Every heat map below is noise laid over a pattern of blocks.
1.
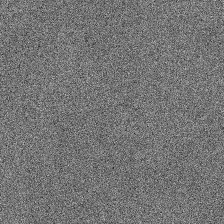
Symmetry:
no symmetry
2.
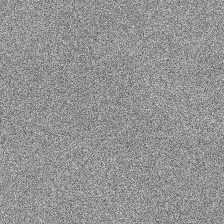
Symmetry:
mirrored about the diagonal from the top left
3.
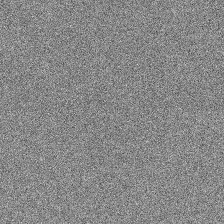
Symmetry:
left and right mirror each other
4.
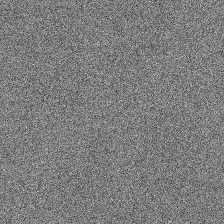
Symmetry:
the same after a half turn
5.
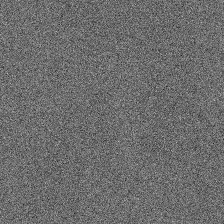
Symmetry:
no symmetry
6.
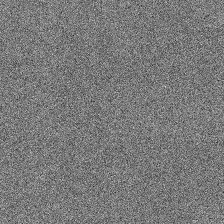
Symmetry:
top and bottom mirror each other
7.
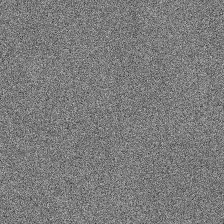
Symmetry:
mirrored about the diagonal from the top left
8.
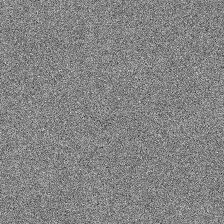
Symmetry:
no symmetry
